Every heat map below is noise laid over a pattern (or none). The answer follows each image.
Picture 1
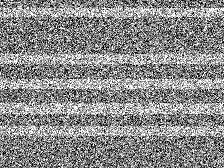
bands of rows
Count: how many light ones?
5
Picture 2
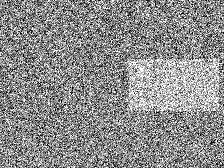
one block
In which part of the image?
middle right
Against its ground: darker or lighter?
lighter
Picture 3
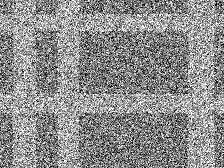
bands of rows crossing bands of columns
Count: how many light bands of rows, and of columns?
2 and 3
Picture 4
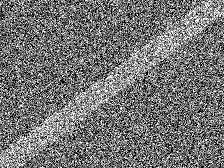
a diagonal band
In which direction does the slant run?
bottom left to top right
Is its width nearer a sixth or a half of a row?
a sixth
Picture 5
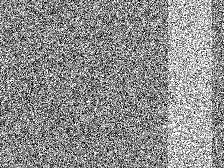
one band of columns
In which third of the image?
right
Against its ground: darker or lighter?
lighter
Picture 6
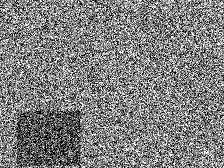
one block
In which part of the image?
bottom left
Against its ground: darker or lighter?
darker
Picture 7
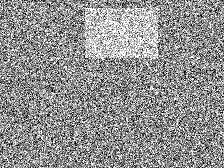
one block
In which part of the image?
top middle
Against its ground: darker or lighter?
lighter
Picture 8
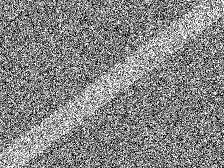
a diagonal band
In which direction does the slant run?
bottom left to top right
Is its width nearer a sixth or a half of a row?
a sixth
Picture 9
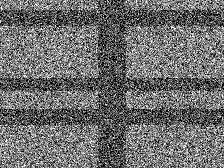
bands of rows crossing bands of columns
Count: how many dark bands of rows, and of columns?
3 and 1
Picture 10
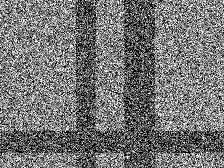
bands of rows crossing bands of columns
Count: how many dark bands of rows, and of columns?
1 and 2
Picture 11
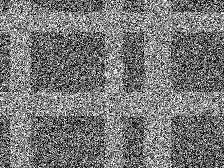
bands of rows crossing bands of columns
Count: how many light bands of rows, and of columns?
2 and 3
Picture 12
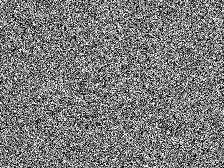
only noise
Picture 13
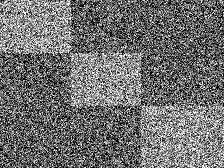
blocks along the diagonal
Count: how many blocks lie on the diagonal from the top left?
3
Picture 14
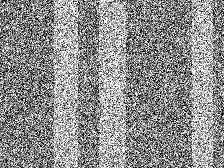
bands of columns
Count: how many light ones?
3
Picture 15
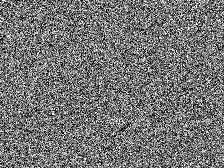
only noise
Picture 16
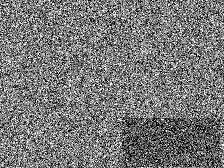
one block
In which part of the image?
bottom right
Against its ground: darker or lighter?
darker
